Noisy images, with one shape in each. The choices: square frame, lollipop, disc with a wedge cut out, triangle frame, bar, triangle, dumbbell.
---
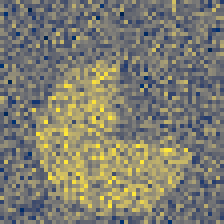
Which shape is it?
disc with a wedge cut out
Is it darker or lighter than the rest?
lighter
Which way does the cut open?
up and right
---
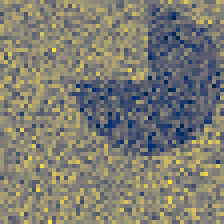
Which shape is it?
disc with a wedge cut out
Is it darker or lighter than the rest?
darker
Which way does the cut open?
up and left
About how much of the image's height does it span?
two thirds
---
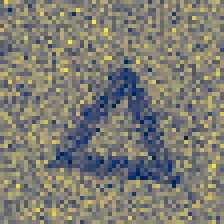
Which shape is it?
triangle frame
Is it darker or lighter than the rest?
darker
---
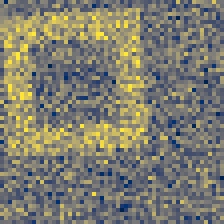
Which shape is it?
square frame
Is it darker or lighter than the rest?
lighter
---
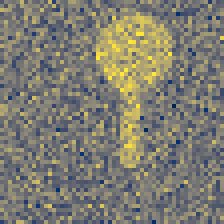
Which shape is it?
lollipop
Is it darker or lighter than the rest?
lighter
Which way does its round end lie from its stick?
up
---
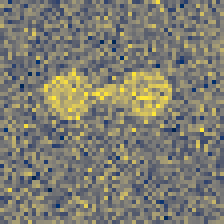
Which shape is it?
dumbbell
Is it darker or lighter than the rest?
lighter
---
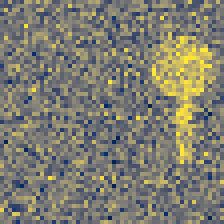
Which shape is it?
lollipop
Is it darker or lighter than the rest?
lighter
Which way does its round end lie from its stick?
up
